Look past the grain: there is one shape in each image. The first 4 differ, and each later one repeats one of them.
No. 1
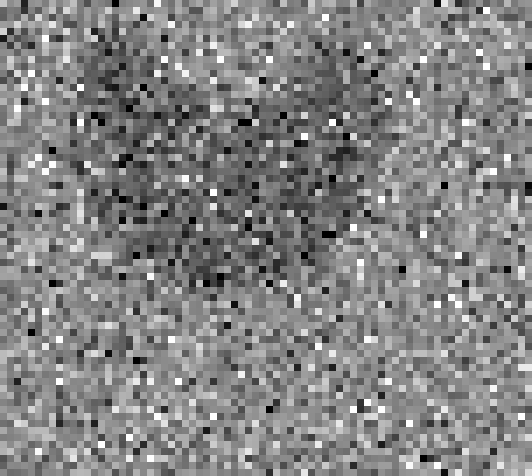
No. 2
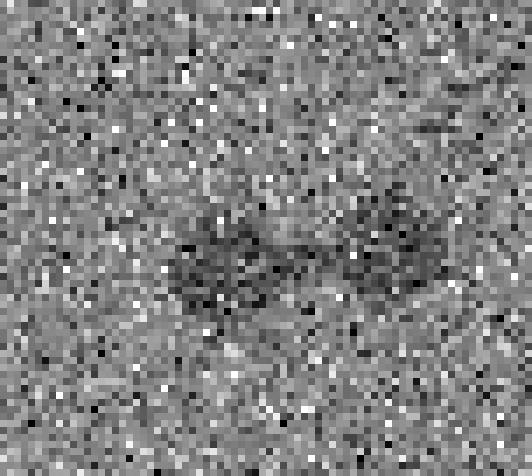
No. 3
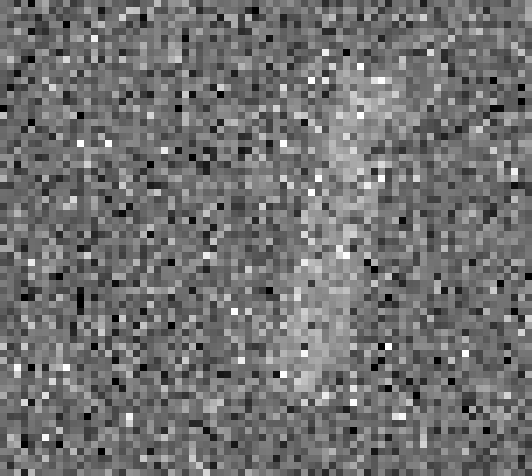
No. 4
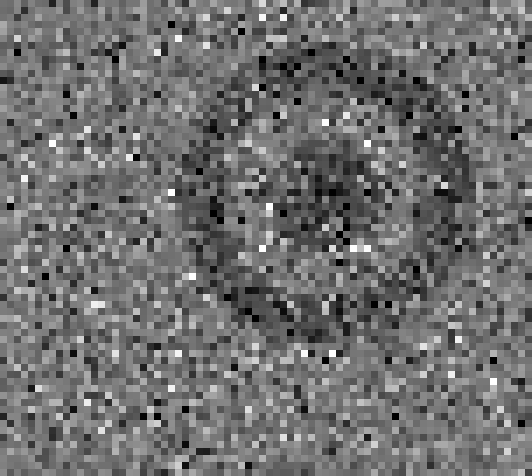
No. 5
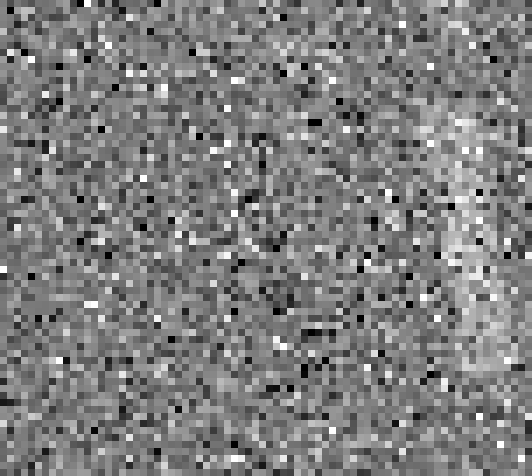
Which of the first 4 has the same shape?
3
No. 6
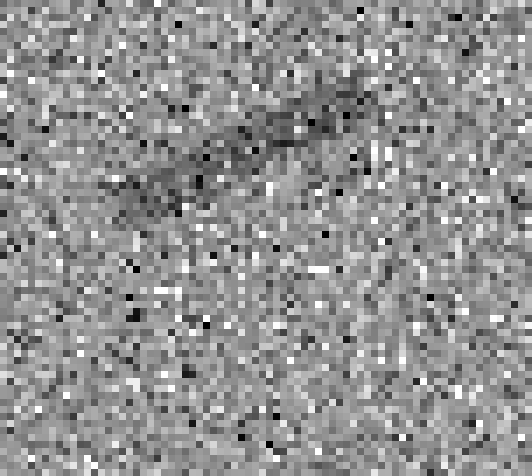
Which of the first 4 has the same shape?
3
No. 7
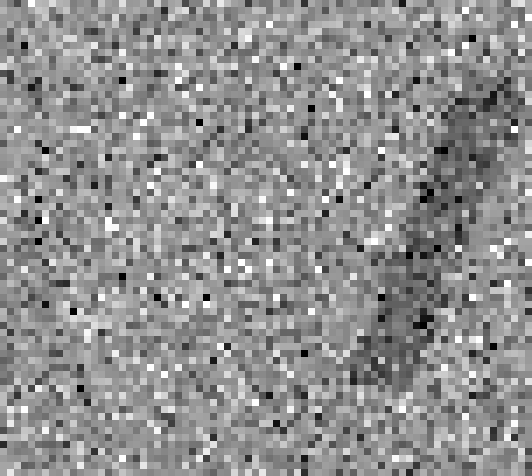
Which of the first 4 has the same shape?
3
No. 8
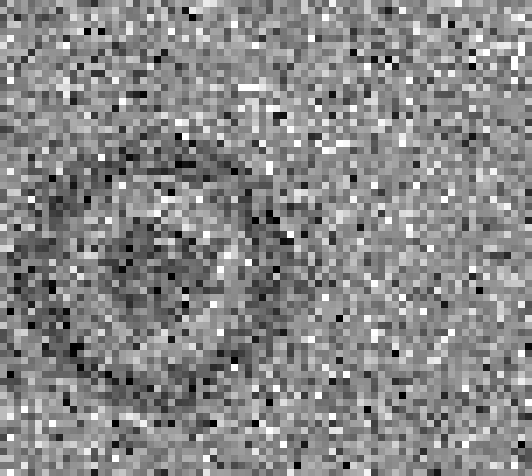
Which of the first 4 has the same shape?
4
